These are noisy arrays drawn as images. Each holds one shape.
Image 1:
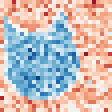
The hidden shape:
cat's head
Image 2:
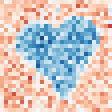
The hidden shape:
heart
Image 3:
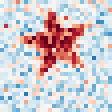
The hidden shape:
star
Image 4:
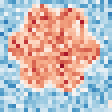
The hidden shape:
flower
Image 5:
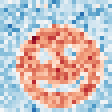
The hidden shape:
smiling face
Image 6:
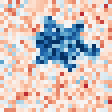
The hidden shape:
turtle
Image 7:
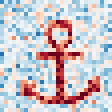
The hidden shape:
anchor
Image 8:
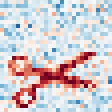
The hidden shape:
pair of scissors
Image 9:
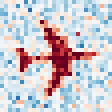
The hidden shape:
airplane
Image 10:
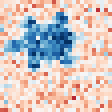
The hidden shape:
turtle
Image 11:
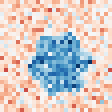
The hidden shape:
flower
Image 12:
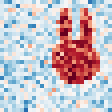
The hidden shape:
rabbit's head
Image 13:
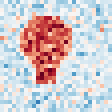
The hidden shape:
light bulb
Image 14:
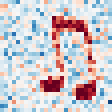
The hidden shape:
pair of musical notes
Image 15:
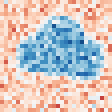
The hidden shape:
cloud
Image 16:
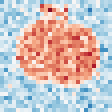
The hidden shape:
apple
